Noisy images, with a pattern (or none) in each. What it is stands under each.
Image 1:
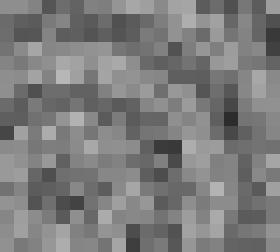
rings round one point
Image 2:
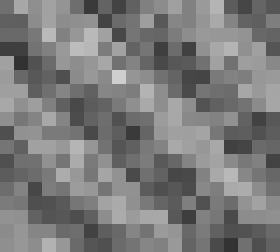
diagonal stripes
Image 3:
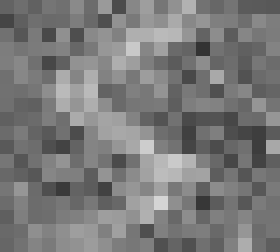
a wavy band
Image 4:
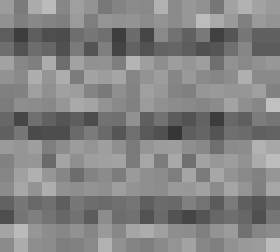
horizontal stripes
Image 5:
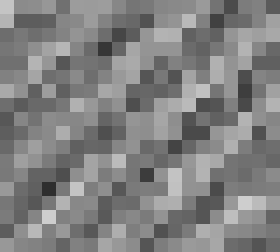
diagonal stripes
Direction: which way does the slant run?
bottom left to top right
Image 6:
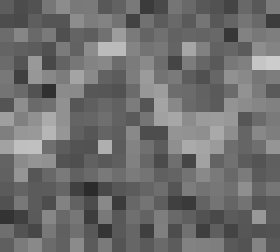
a wavy band
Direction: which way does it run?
left to right
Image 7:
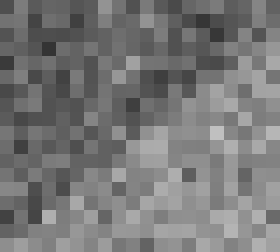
a sharp edge
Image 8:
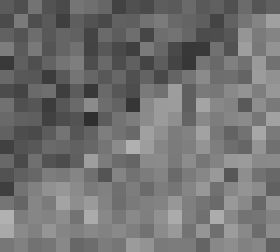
a sharp edge
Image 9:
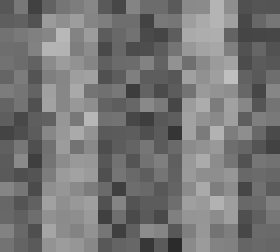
vertical stripes
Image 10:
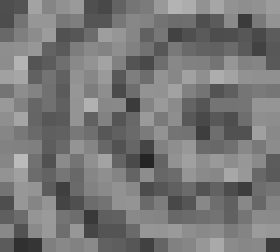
rings round one point
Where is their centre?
middle right
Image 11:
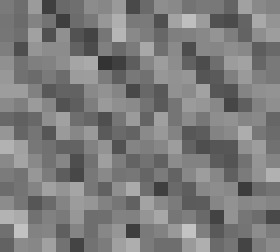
diagonal stripes
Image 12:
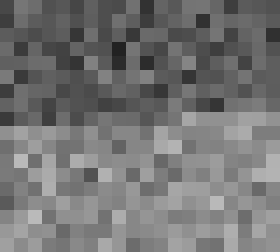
a sharp edge
